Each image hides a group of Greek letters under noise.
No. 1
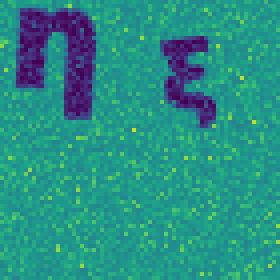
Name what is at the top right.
xi
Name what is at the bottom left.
nothing
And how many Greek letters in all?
2
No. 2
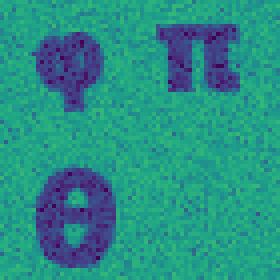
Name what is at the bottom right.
nothing
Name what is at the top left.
phi
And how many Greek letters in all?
3
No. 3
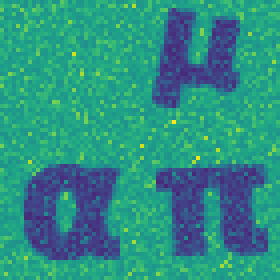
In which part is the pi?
bottom right
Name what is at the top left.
nothing
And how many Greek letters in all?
3
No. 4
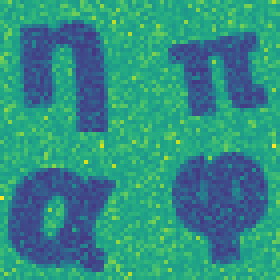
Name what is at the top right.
pi
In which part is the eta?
top left
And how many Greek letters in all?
4
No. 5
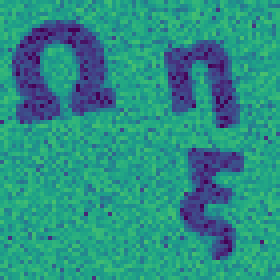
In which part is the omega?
top left
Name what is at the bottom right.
xi
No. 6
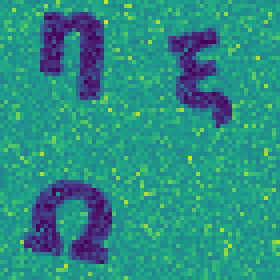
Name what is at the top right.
xi
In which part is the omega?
bottom left
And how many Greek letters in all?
3
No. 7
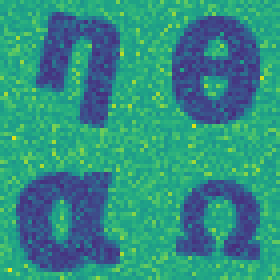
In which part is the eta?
top left
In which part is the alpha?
bottom left
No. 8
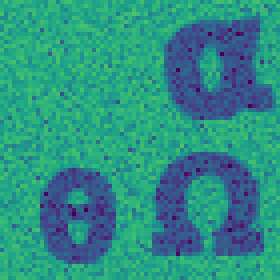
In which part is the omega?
bottom right
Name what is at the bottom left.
theta
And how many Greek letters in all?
3
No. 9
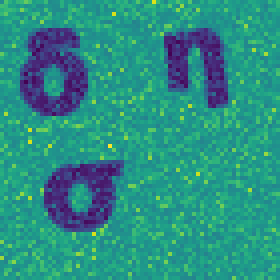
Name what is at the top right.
eta
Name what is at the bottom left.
sigma
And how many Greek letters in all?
3
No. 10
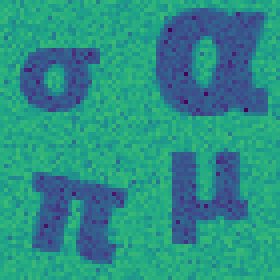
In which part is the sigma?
top left
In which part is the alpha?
top right
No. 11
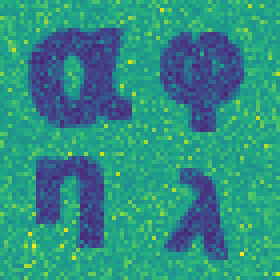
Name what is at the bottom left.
eta
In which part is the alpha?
top left
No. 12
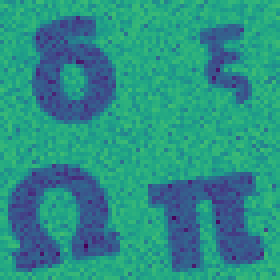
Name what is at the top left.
delta
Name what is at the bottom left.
omega
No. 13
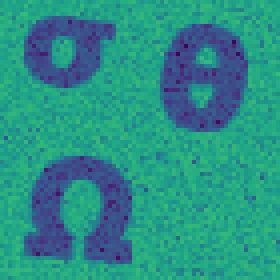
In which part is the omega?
bottom left
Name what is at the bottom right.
nothing
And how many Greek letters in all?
3
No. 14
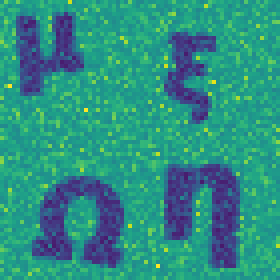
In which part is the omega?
bottom left
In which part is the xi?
top right
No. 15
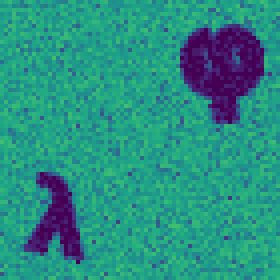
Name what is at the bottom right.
nothing
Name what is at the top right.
phi
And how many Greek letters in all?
2
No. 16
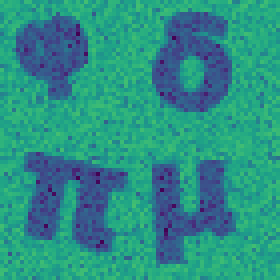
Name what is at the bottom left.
pi
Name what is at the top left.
phi
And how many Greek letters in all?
4
